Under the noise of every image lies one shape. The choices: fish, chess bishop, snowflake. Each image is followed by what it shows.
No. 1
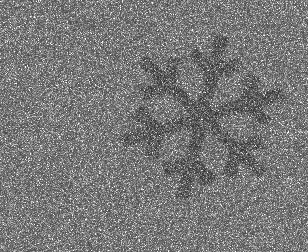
dark snowflake
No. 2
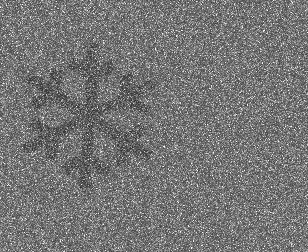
dark snowflake
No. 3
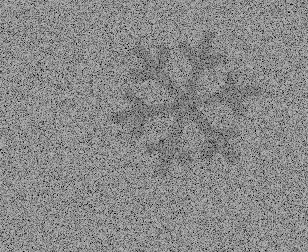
dark snowflake
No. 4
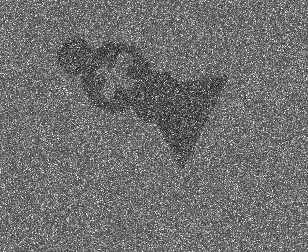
dark chess bishop
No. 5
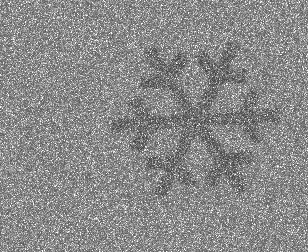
dark snowflake
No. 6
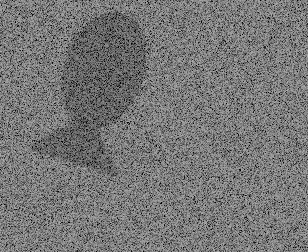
dark fish
